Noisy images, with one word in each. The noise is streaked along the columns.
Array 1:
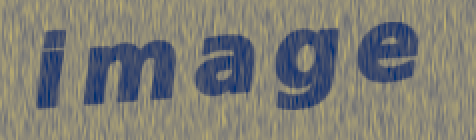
image
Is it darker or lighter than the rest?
darker
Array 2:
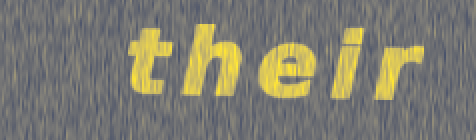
their
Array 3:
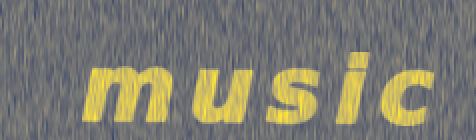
music
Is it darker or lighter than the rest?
lighter
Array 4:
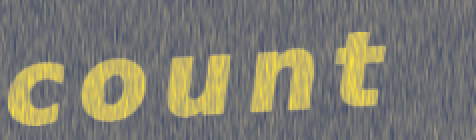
count
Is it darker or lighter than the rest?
lighter
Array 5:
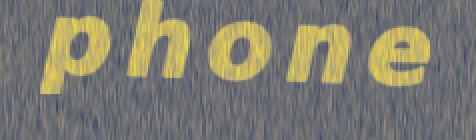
phone
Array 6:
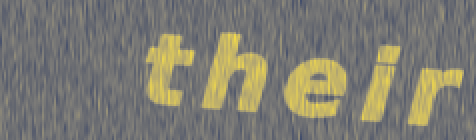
their
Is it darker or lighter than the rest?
lighter
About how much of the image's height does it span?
two thirds
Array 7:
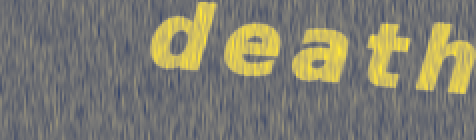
death
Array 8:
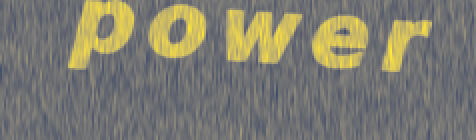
power
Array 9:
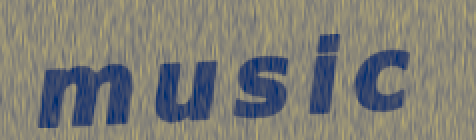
music
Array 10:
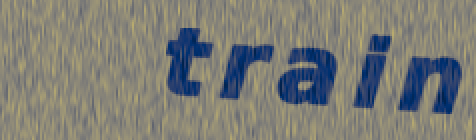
train
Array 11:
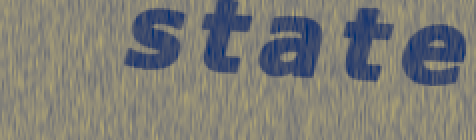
state
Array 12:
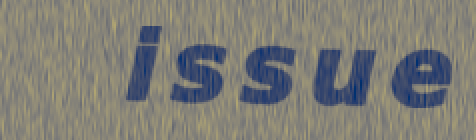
issue
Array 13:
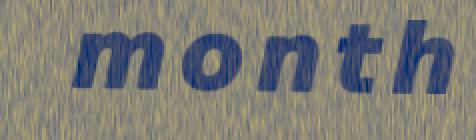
month
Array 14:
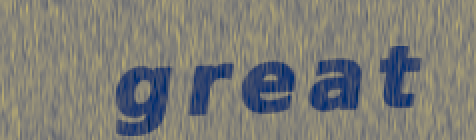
great
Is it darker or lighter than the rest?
darker
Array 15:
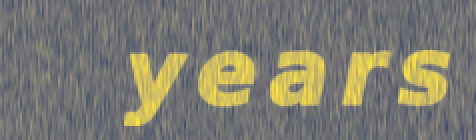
years
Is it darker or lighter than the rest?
lighter
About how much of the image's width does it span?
two thirds
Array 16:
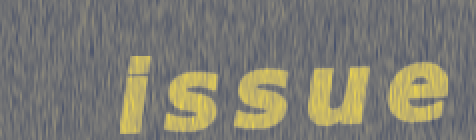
issue
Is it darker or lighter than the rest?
lighter
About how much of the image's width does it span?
two thirds
